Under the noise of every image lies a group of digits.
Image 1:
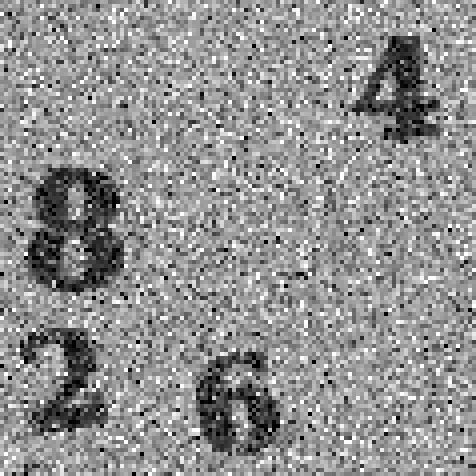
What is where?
top right: 4; middle left: 8; bottom left: 2; bottom middle: 6
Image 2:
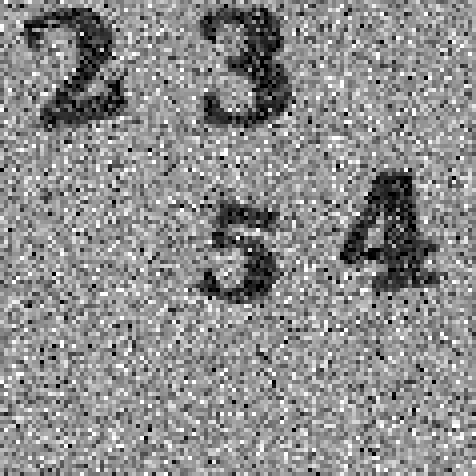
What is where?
top left: 2; top middle: 3; centre: 5; middle right: 4
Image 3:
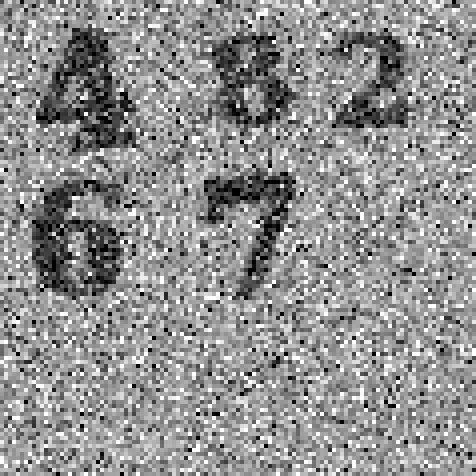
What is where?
top left: 4; top middle: 8; top right: 2; middle left: 6; centre: 7
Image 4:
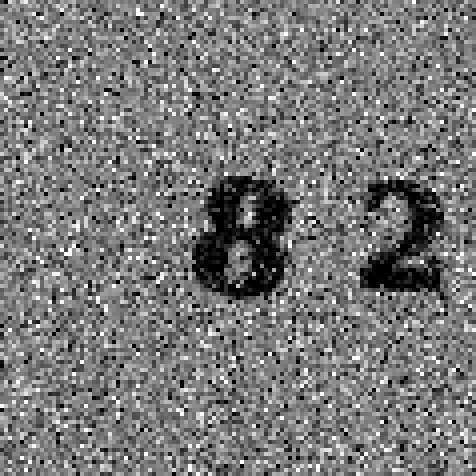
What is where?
centre: 8; middle right: 2
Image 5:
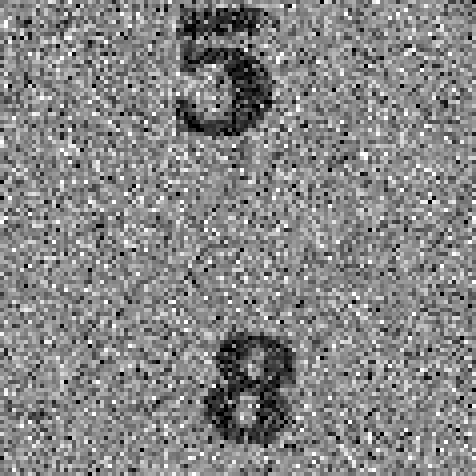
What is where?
top middle: 5; bottom middle: 8
